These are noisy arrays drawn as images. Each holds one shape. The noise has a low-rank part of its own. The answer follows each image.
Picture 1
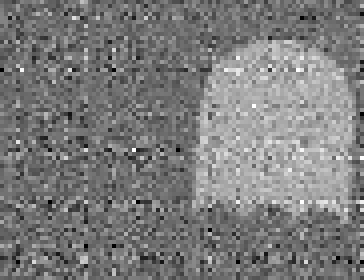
ghost
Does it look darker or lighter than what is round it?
lighter
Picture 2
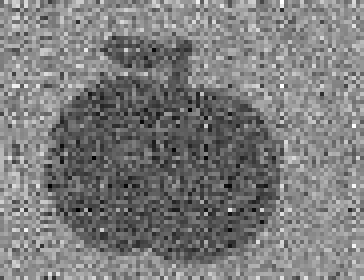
apple
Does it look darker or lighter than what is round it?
darker
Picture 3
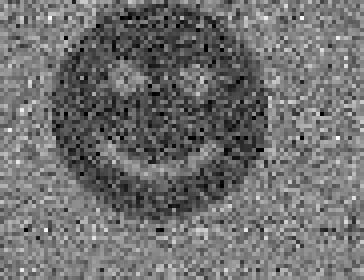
smiling face
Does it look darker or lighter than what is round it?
darker
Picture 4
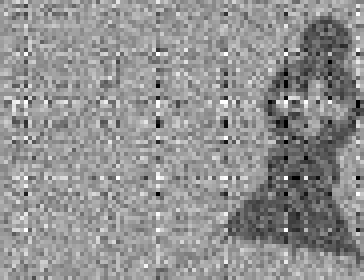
chess bishop
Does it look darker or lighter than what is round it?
darker
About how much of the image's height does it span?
nearly all
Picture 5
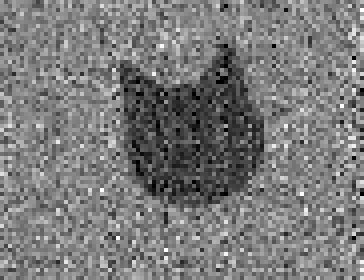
cat's head
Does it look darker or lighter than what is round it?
darker
